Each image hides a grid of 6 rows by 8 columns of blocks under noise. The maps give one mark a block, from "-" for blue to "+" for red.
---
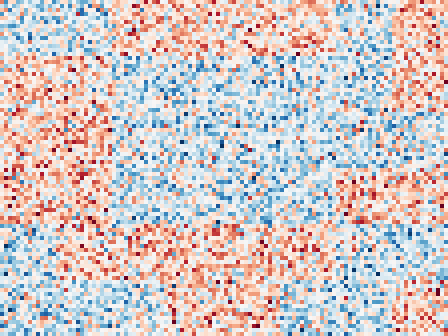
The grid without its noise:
- - + + + + - +
+ + - - - - - +
+ + - - - - - -
+ + - - - - + +
- + + + + + - -
- - - + + - - +
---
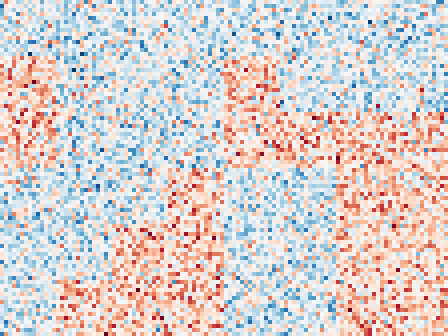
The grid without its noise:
- - - - - - - -
+ - - - + - - -
+ - - - + + + +
- - - + - - + +
- - + + - - + +
- + + + - - + +
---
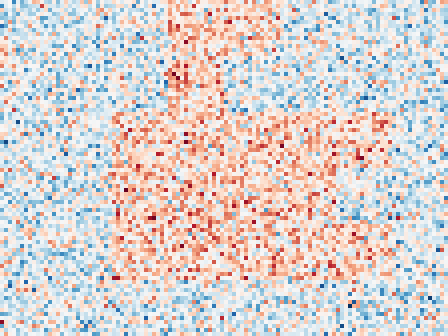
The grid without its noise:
- - - + + - - -
- - - + - - - -
- - + + + + + -
- - + + + + - -
- - + + + + + -
- - - - - - - -
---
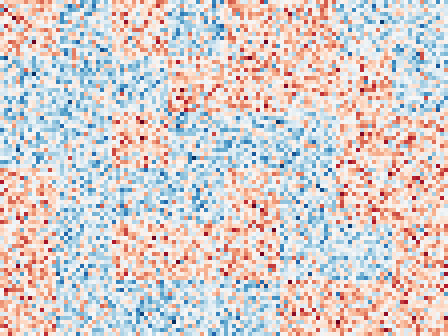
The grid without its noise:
+ - + - + + - -
- - - + + + + -
- - + - - - + +
+ - - - + - + +
+ - + + + - - +
+ - - - - + + +
